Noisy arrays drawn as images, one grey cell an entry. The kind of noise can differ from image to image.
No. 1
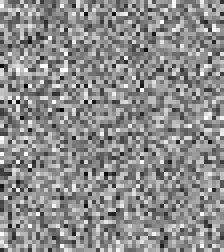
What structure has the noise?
low rank plus noise
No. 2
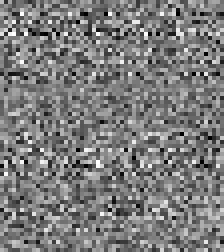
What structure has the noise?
rows of uneven size
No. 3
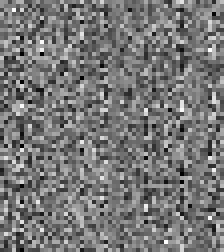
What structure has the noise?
columns of uneven size
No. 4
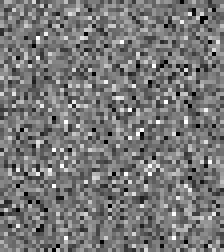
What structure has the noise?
heavy tails
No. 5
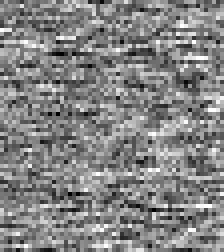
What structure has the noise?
streaked along the rows
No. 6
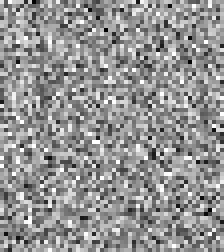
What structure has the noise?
independent entries
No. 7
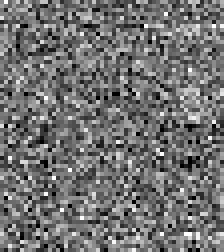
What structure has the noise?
low rank plus noise
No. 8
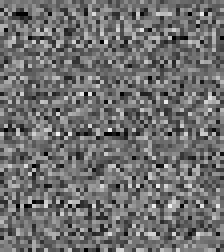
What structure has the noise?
rows of uneven size
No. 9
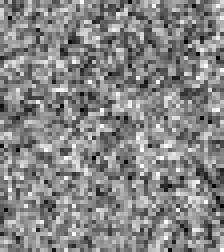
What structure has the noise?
blotchy
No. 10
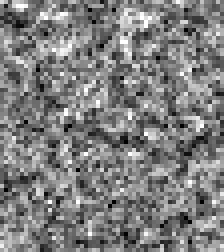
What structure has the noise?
blotchy
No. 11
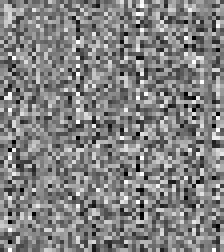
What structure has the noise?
columns of uneven size
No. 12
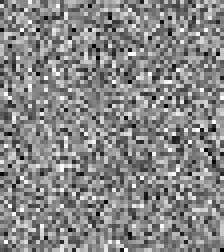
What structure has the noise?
independent entries
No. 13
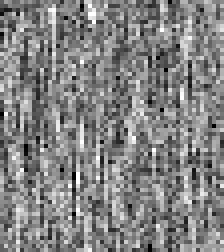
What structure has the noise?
streaked along the columns
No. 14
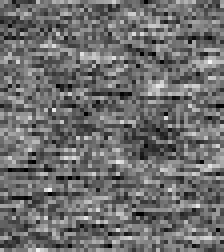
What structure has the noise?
streaked along the rows
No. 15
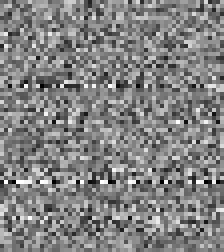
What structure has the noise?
rows of uneven size
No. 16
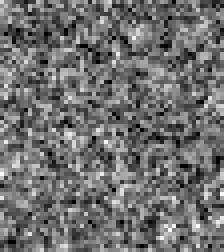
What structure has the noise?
blotchy
